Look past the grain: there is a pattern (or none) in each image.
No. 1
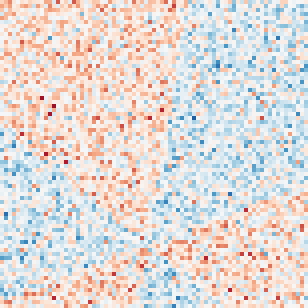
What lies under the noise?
spokes from one point
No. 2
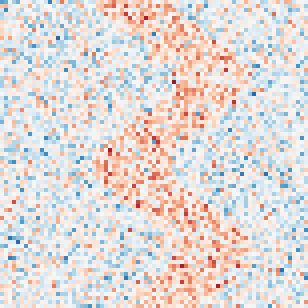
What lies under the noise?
a wavy band
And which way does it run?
top to bottom
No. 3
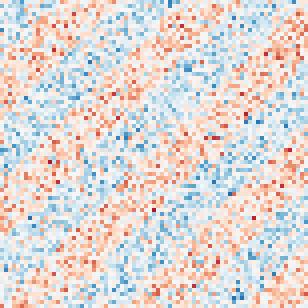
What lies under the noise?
diagonal stripes
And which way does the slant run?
bottom left to top right
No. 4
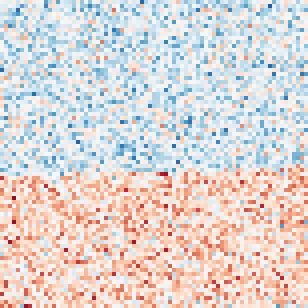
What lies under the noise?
a sharp edge
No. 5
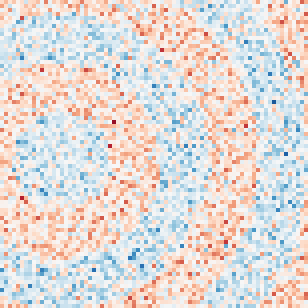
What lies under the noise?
rings round one point
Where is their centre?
middle left
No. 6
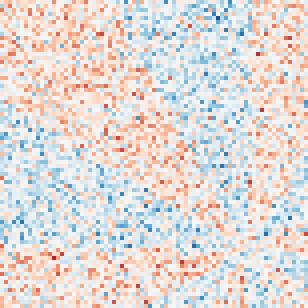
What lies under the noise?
spokes from one point
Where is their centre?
bottom right
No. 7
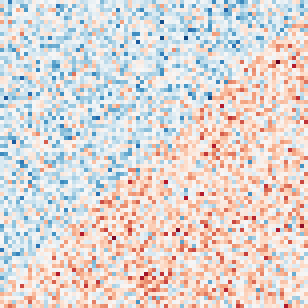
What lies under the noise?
a sharp edge
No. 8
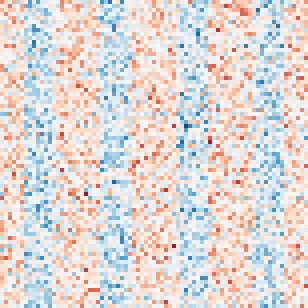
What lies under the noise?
vertical stripes
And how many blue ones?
4
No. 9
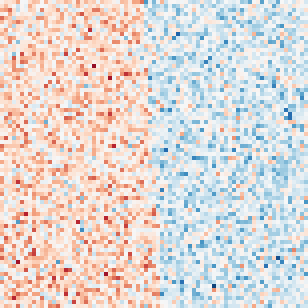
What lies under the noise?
a sharp edge
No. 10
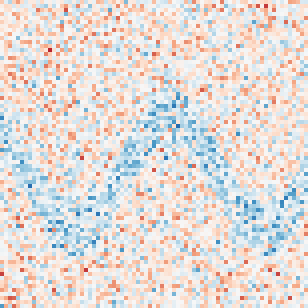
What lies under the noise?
a wavy band
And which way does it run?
left to right
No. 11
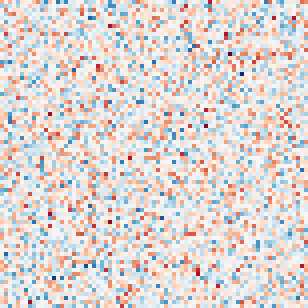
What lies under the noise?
only noise
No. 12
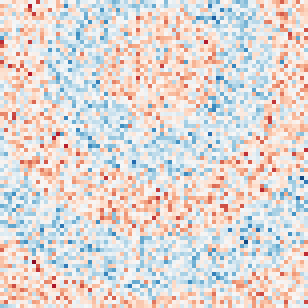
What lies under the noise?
rings round one point
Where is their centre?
top middle
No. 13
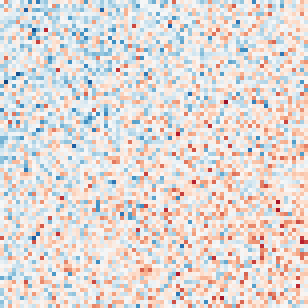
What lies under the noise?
a smooth slope
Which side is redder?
bottom right
